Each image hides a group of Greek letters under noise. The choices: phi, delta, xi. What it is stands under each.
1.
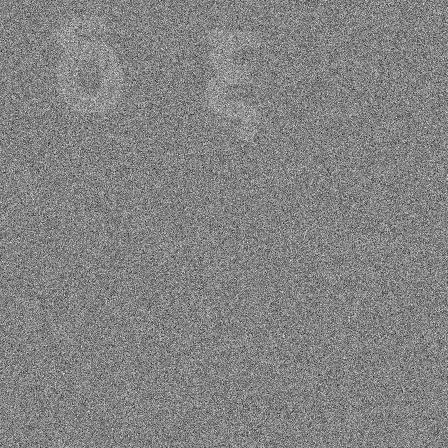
top left: delta; top middle: xi
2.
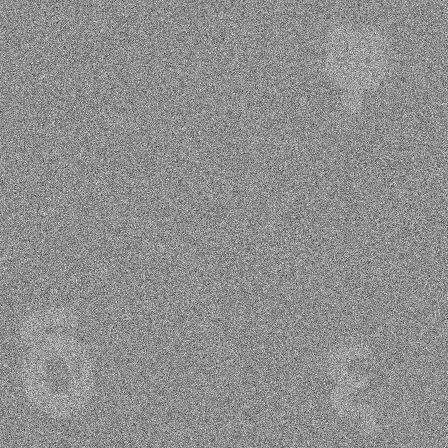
top right: phi; bottom left: delta; bottom right: xi
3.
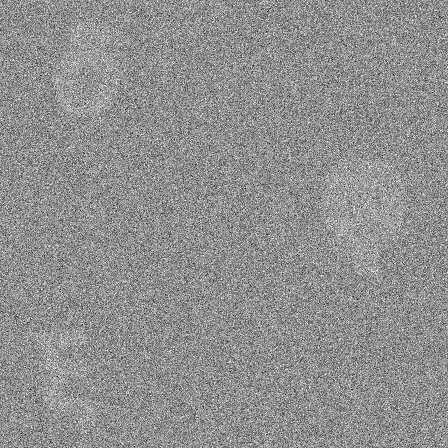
top left: delta; middle right: phi; bottom left: xi
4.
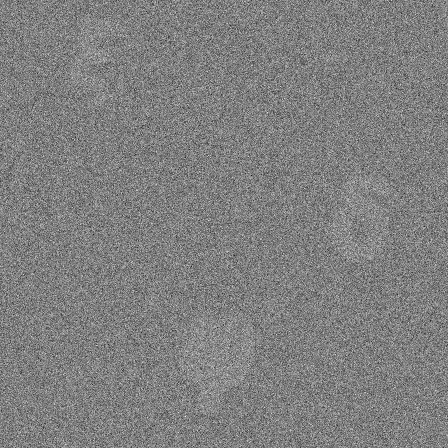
top left: xi; middle right: delta; bottom middle: phi
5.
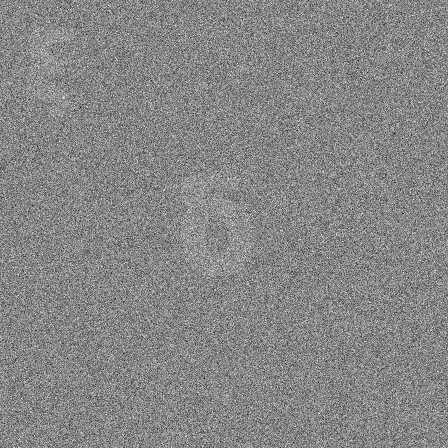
top left: xi; centre: delta
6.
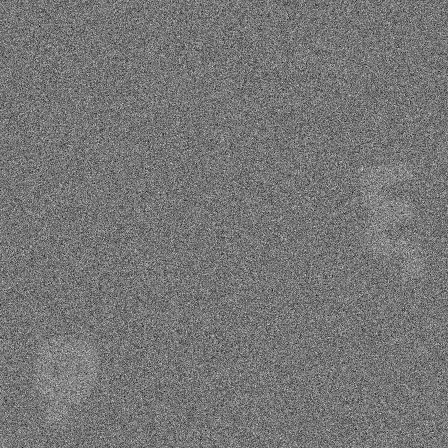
middle right: xi; bottom left: phi
